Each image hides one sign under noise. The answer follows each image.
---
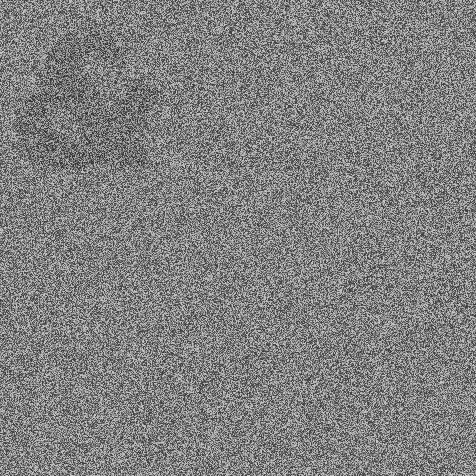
ampersand
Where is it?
top left
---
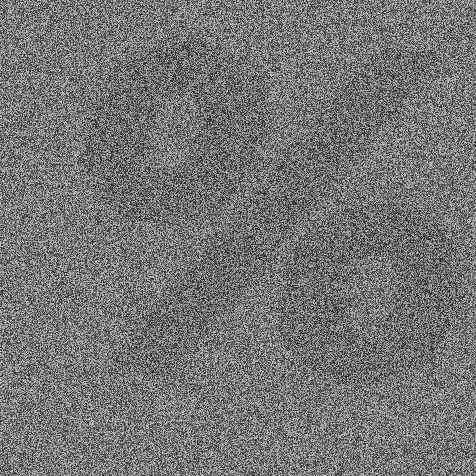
percent sign
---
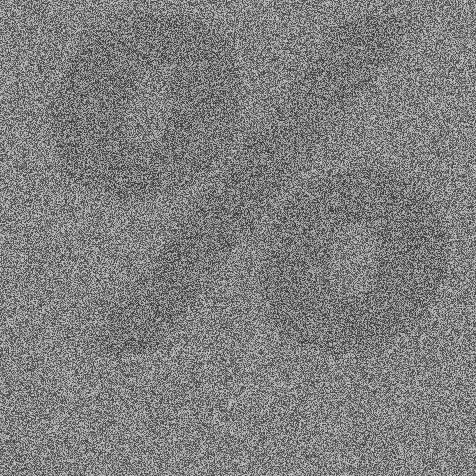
percent sign
